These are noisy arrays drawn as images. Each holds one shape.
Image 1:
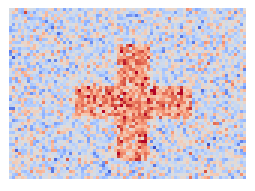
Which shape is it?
cross
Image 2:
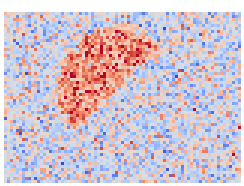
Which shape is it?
half disc
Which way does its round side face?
up and left
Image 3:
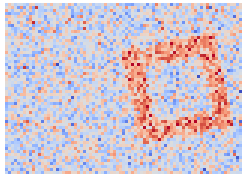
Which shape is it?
square frame
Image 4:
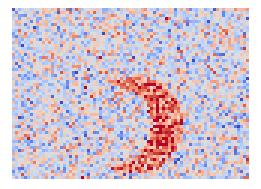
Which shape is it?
crescent
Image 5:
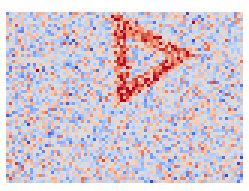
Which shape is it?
triangle frame
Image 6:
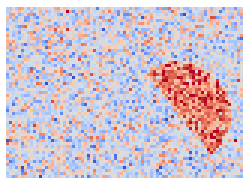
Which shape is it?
half disc
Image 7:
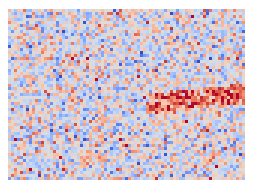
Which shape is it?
bar
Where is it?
middle right
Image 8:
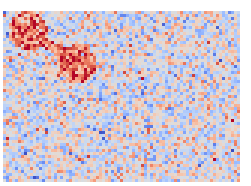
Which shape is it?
dumbbell
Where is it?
top left
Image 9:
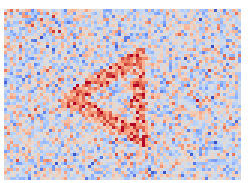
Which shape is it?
triangle frame
